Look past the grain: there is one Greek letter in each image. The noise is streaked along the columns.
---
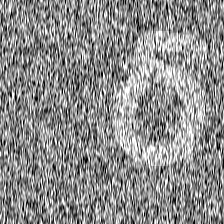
delta
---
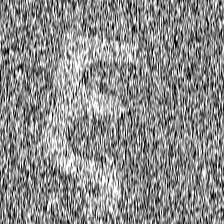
xi
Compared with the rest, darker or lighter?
lighter
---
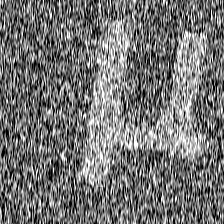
mu
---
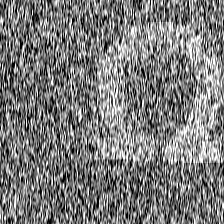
omega
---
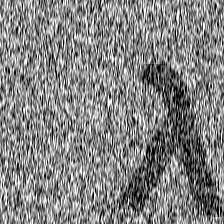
lambda
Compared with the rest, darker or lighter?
darker
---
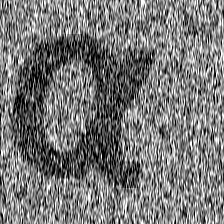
alpha
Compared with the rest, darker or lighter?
darker
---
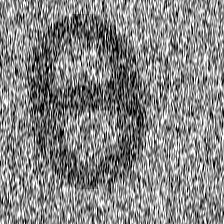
theta
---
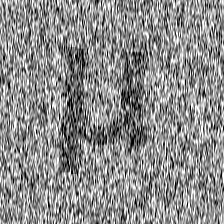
mu
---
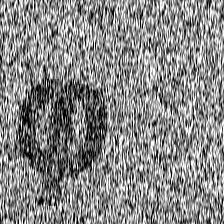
phi
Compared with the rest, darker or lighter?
darker
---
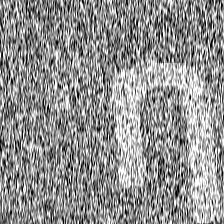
eta
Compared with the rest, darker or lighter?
lighter
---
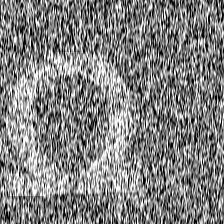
omega
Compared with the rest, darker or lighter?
lighter
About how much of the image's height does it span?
two thirds
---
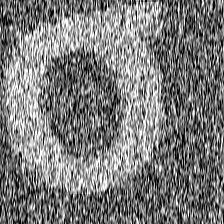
sigma
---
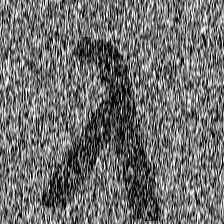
lambda
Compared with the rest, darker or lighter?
darker
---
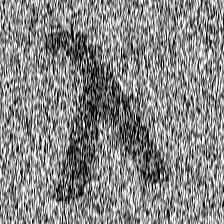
lambda
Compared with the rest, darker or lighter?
darker
